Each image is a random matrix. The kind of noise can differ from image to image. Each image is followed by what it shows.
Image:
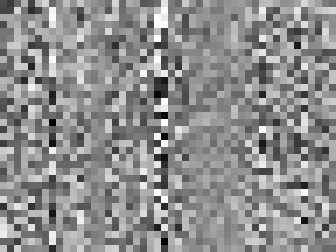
columns of uneven size
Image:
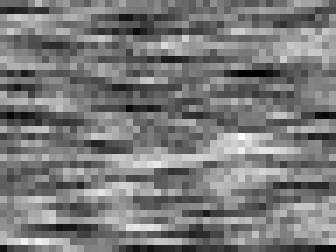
streaked along the rows
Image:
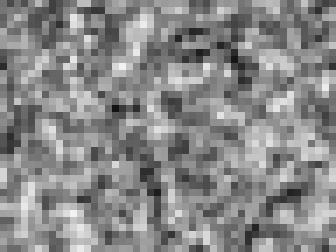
blotchy
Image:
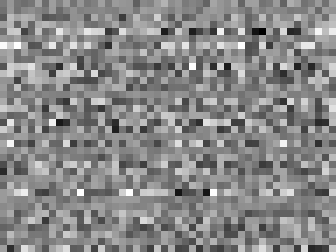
rows of uneven size
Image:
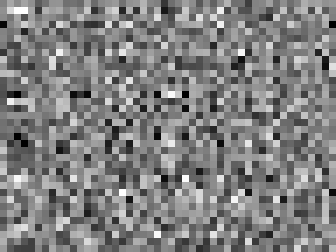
low rank plus noise
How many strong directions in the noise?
three or four
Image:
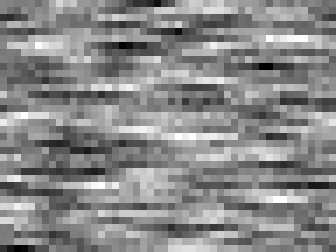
streaked along the rows
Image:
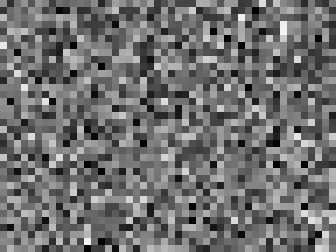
independent entries
